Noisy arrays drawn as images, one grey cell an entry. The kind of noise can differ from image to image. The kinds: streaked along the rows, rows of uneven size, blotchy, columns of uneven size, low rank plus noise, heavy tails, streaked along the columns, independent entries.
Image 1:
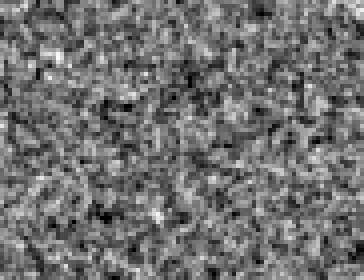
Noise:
blotchy
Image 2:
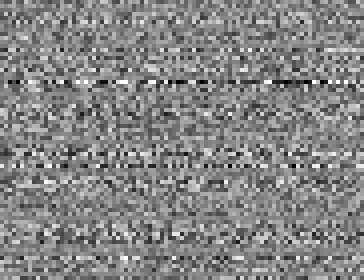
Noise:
rows of uneven size
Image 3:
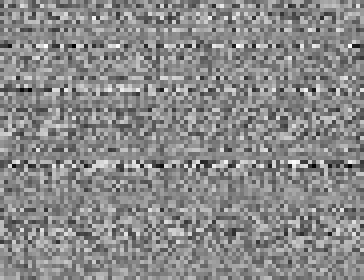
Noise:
rows of uneven size
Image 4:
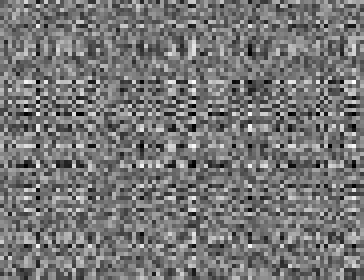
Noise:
low rank plus noise
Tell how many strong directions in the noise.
one
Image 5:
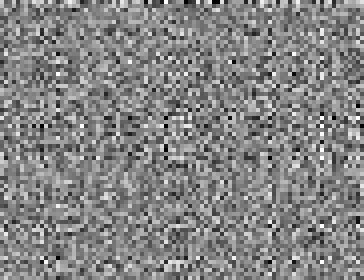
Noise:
low rank plus noise
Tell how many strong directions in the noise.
three or four
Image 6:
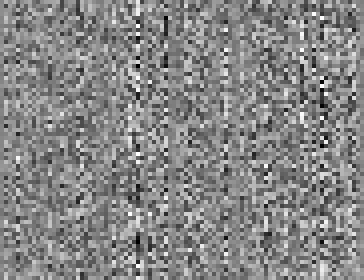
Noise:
columns of uneven size
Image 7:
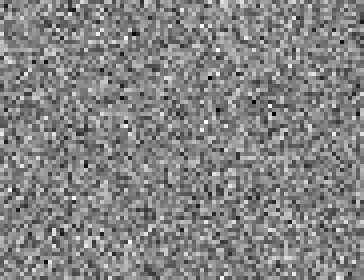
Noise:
independent entries
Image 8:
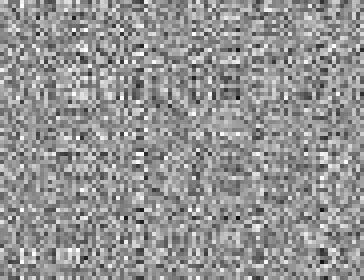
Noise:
low rank plus noise
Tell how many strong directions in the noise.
two
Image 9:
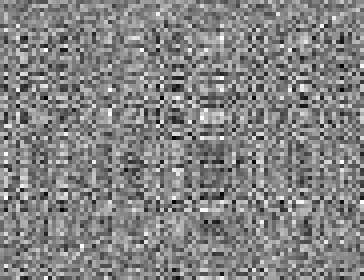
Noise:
low rank plus noise
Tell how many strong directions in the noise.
one
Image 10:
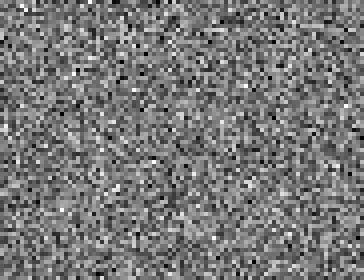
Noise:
independent entries
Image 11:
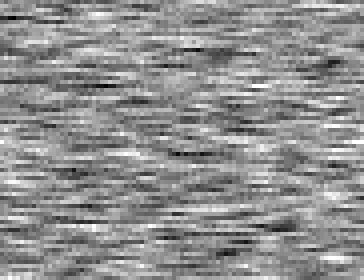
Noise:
streaked along the rows
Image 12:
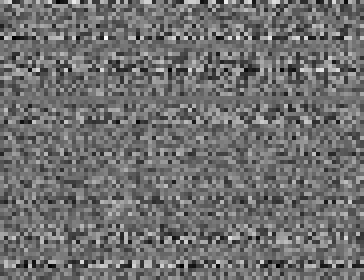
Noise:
rows of uneven size
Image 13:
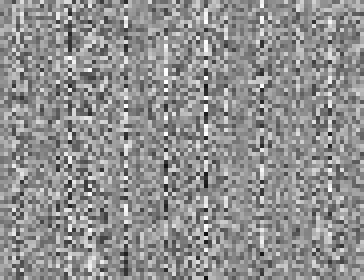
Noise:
columns of uneven size
